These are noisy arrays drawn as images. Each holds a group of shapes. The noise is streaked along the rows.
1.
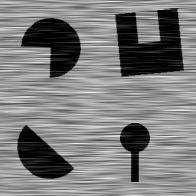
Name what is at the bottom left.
half disc
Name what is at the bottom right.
lollipop
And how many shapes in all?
4
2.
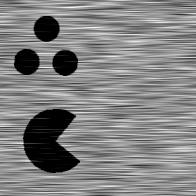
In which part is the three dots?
top left
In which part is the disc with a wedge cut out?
bottom left
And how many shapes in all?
2
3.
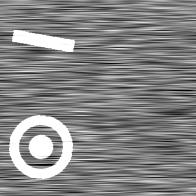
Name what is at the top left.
bar
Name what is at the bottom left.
bullseye
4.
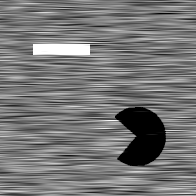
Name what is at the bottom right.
disc with a wedge cut out
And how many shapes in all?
2
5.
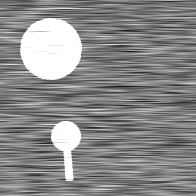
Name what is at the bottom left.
lollipop
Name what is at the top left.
disc
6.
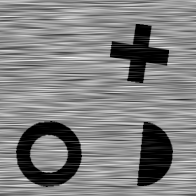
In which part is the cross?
top right
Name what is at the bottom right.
half disc
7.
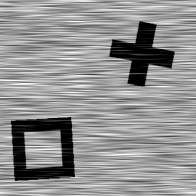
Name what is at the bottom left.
square frame
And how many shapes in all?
2
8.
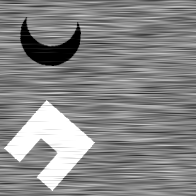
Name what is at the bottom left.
square with a notch
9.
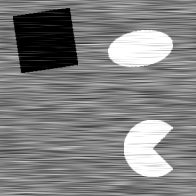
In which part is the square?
top left
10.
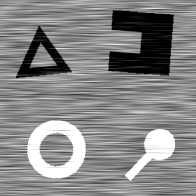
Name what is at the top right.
square with a notch
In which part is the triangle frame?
top left
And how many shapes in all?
4
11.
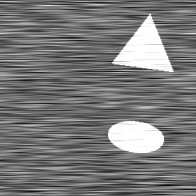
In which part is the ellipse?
bottom right
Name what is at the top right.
triangle
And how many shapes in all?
2
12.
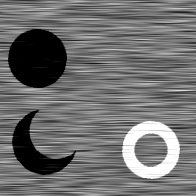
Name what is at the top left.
disc
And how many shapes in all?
3
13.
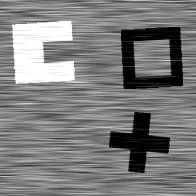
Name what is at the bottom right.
cross
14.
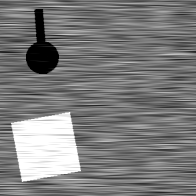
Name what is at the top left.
lollipop
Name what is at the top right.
nothing
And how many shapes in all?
2
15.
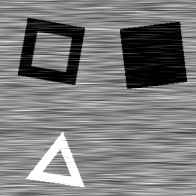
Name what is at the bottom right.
nothing
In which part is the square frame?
top left
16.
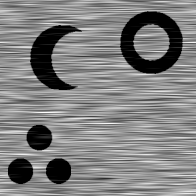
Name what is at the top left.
crescent
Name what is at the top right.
ring
